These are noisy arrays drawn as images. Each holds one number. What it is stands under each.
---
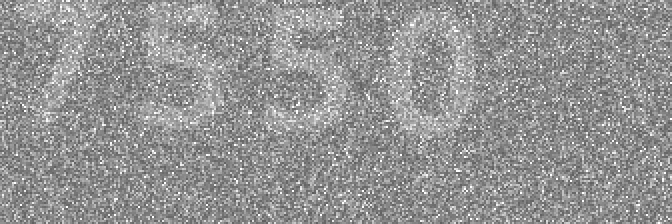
7550
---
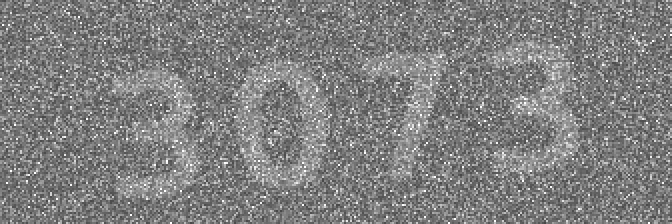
3073
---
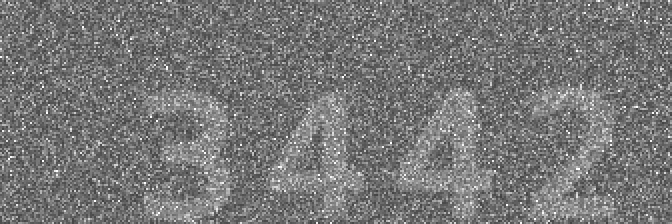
3442
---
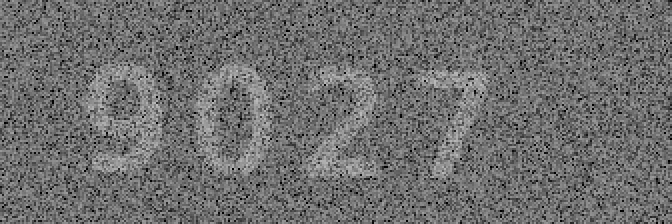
9027
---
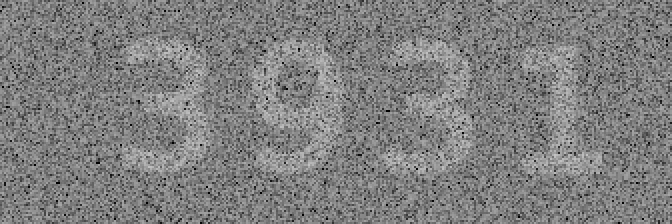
3931
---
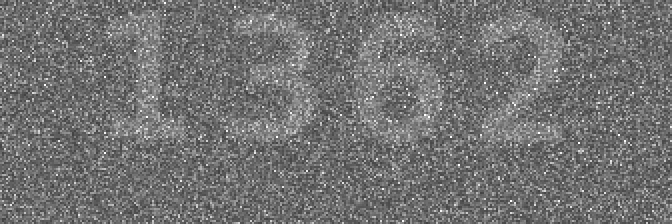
1362
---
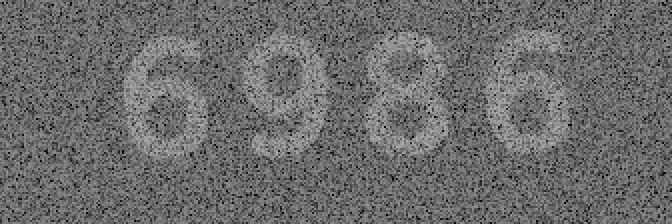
6986
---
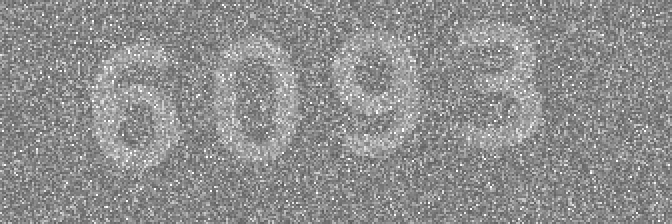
6093
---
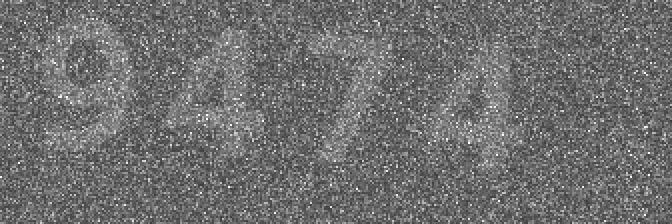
9474
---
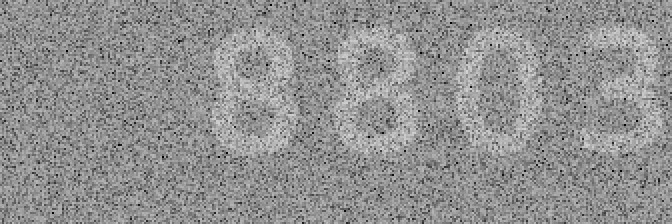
8803
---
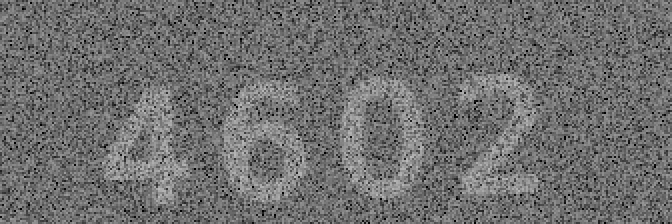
4602
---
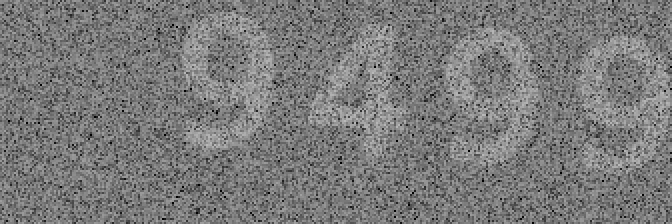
9499
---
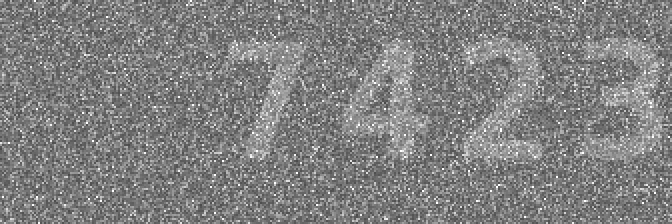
7423
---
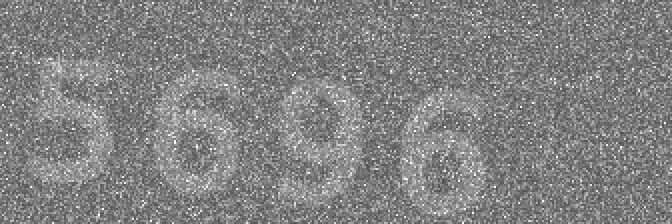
5696
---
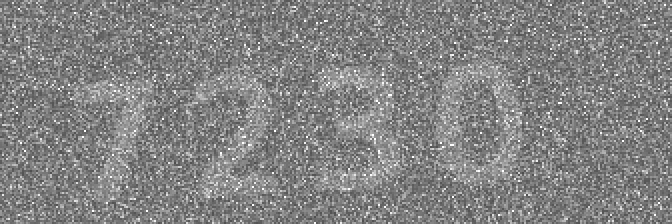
7230
